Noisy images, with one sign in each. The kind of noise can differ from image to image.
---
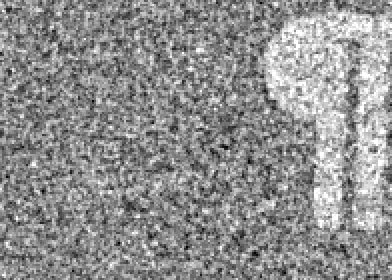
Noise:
blotchy
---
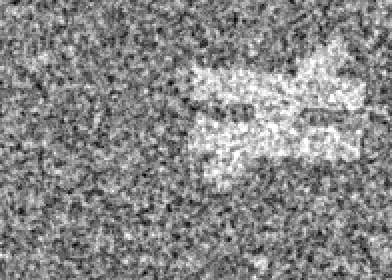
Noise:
blotchy
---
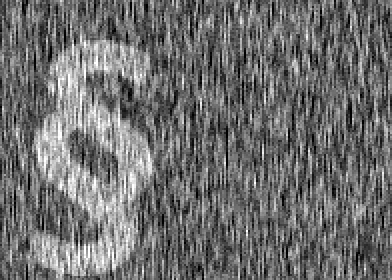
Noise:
streaked along the columns
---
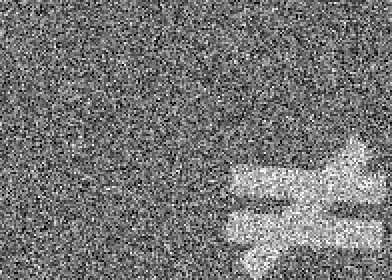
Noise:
independent entries
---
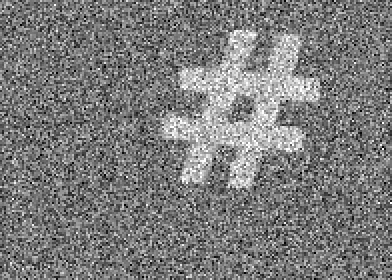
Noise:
independent entries
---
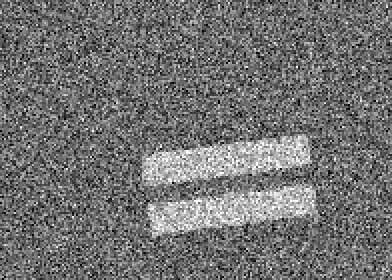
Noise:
independent entries
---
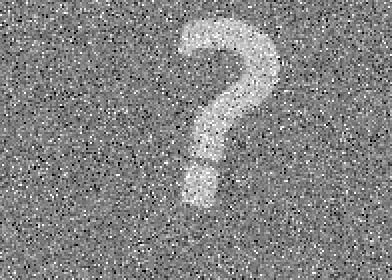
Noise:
heavy tails
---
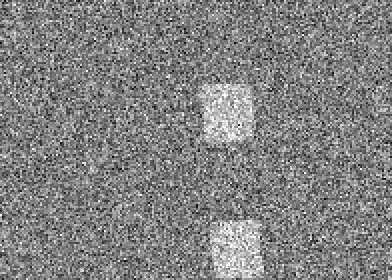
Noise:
independent entries
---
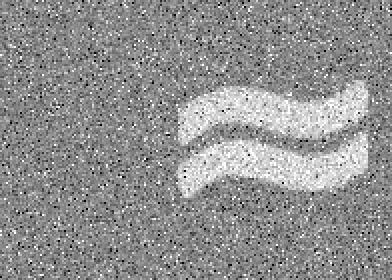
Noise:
heavy tails
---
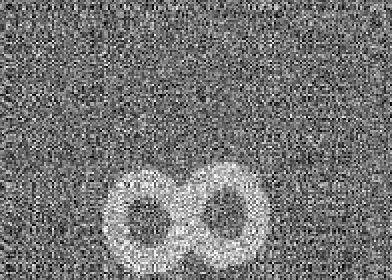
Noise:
low rank plus noise
